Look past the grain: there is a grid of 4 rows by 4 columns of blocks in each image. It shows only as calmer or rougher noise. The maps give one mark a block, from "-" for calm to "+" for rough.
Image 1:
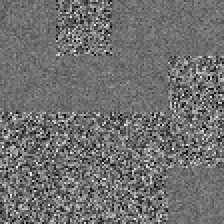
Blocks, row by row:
-+--
---+
++++
+++-
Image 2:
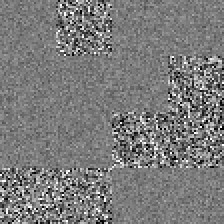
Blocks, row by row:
-+--
---+
--++
++--
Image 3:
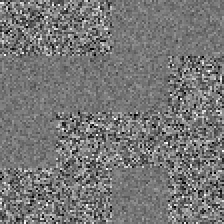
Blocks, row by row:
++--
---+
-+++
++-+
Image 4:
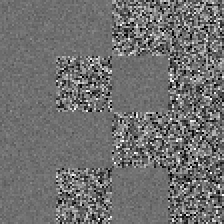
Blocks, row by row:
--++
-+-+
--++
-+-+
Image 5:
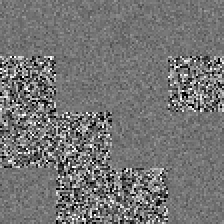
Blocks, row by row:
----
+--+
++--
-++-
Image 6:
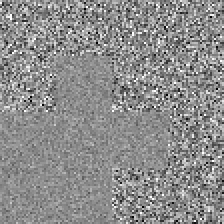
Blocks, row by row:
++++
+-++
---+
--++
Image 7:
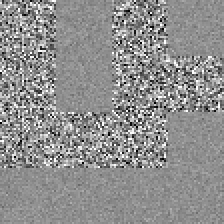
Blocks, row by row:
+-+-
+-++
+++-
----
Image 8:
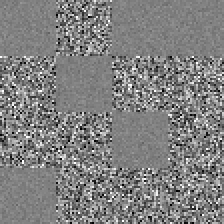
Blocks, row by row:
-+--
+-++
++-+
-+++
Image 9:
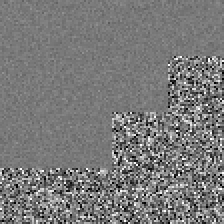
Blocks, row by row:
----
---+
--++
++++
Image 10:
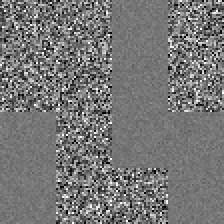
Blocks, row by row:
++-+
++-+
-+--
-++-
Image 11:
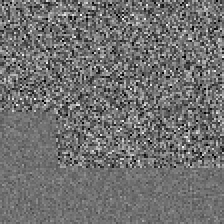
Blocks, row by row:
++++
++++
-+++
----
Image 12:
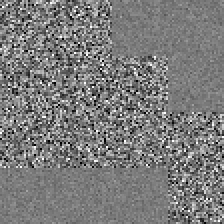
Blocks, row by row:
++--
+++-
++++
---+
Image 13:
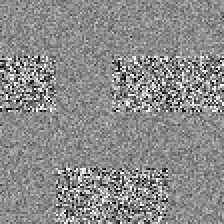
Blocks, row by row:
----
+-++
----
-++-
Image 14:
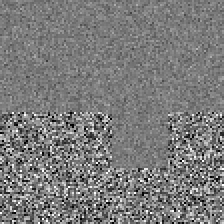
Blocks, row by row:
----
----
++-+
++++
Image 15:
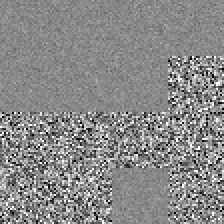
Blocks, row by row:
----
---+
++++
++-+
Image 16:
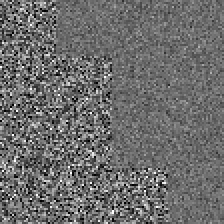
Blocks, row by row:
+---
++--
++--
+++-
